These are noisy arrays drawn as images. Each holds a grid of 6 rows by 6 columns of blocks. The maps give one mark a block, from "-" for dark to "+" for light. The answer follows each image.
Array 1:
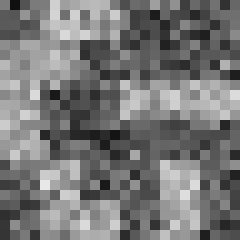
- + + - - -
+ + - - - -
+ - - + + +
+ - - - - -
- + - - + -
- + + - + -
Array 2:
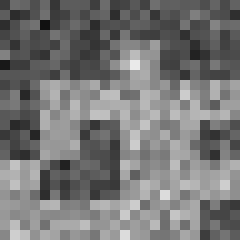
- - - - - -
- - - + - -
- + + + + +
- + - + + -
+ - - + + +
+ + + + + -
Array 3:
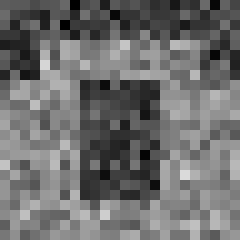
- - - - - -
- + + + + -
+ + - - + +
+ + - - + +
+ + - - + +
+ + + + + +
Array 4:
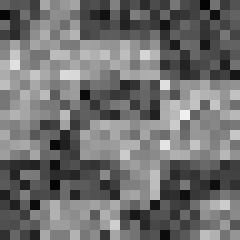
- + - - - -
+ + + + - -
+ + - - + +
+ - + + + +
- - - + - -
- + + - - +
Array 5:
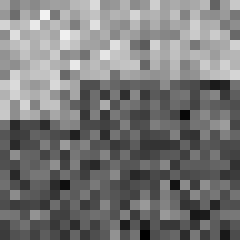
+ + + + + +
+ + + + + +
+ + - - - -
- - - - - -
- - - - - -
- - - - - -
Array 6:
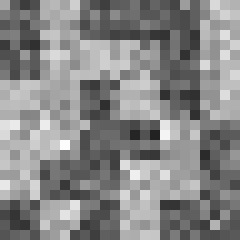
- + - - - +
- + + + - +
+ + - + - +
+ + - - + -
+ - - + + -
- + - + - -
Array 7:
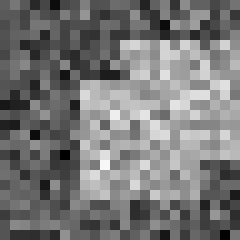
- - - - - -
- - - + + +
- - + + + +
- - + + + +
- - + + + -
- - - - - -
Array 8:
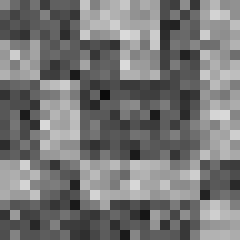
- - + + - +
+ - - + - +
- + - - - +
- + - - - +
+ - + + + -
- - - - - +
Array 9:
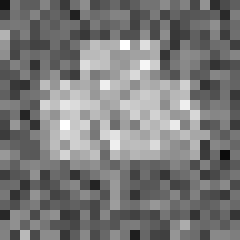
- - - - - -
- - + + - -
- + + + + -
- + + + + -
- - - - - -
- - - - - -
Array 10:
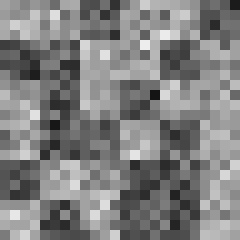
+ + - + + -
- - + + - +
+ - + - + +
+ - - + - +
- + + - - +
+ - + - - +
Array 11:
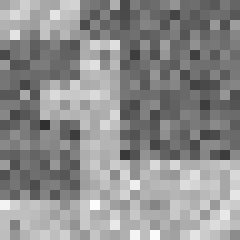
+ + - - - -
- - + - - -
- + + - - -
- - + - - -
- - + + + +
+ + + + + +
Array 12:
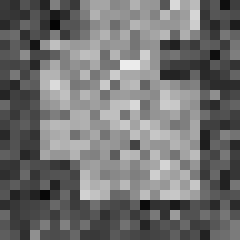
- - + + + -
- + + + - -
- + + + + -
- + + + + -
- - + + + -
- - - - - -
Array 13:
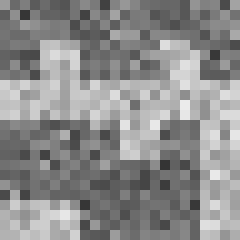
- - - - - -
- + - - + -
+ + + + + +
- - - + - +
- - - - - +
+ + - - - +
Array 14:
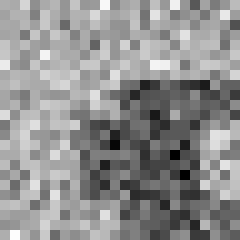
+ + + + + +
+ + + + + +
+ + + - - -
+ + - - - +
+ + - - - +
+ + + - - -
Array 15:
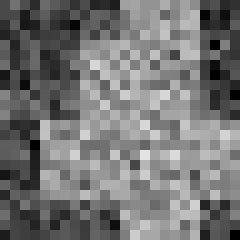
- - - + + -
- - + + + -
- - + + + -
- + + + + +
- + + + + +
- - - + + -
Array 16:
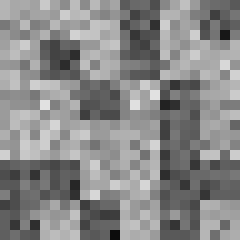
+ + + - + -
+ - + - + +
+ + - + - +
+ + + + - +
- - + + - -
- + - + - +
